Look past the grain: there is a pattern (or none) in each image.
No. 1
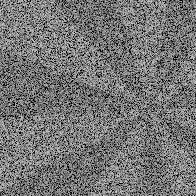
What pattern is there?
spokes from one point
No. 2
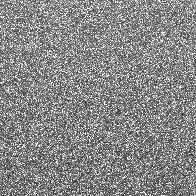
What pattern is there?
a smooth slope
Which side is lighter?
top
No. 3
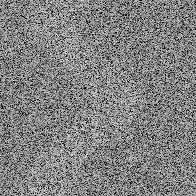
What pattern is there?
a wavy band
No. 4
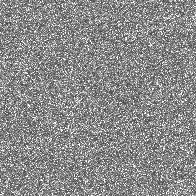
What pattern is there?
only noise
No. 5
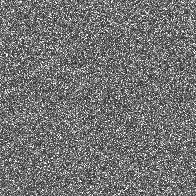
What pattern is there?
only noise
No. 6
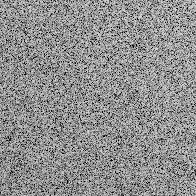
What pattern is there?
a smooth slope
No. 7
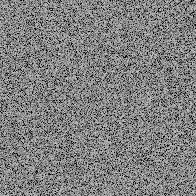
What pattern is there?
only noise
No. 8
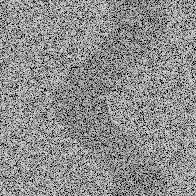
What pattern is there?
a wavy band
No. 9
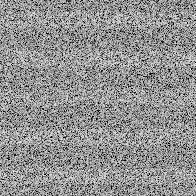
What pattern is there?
horizontal stripes
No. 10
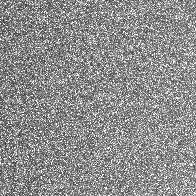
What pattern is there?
a smooth slope
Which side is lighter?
right
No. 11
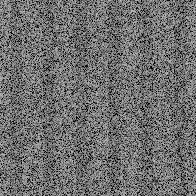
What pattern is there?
vertical stripes
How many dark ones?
6
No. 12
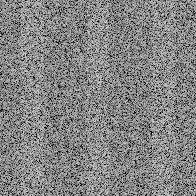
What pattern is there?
vertical stripes
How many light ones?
3
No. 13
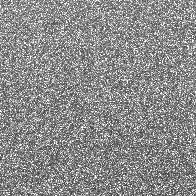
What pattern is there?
a smooth slope
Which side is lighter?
top
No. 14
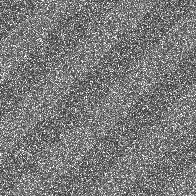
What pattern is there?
diagonal stripes
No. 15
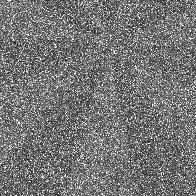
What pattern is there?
spokes from one point
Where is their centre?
top middle
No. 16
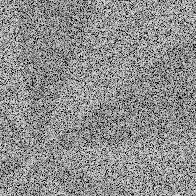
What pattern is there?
spokes from one point
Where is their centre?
bottom left
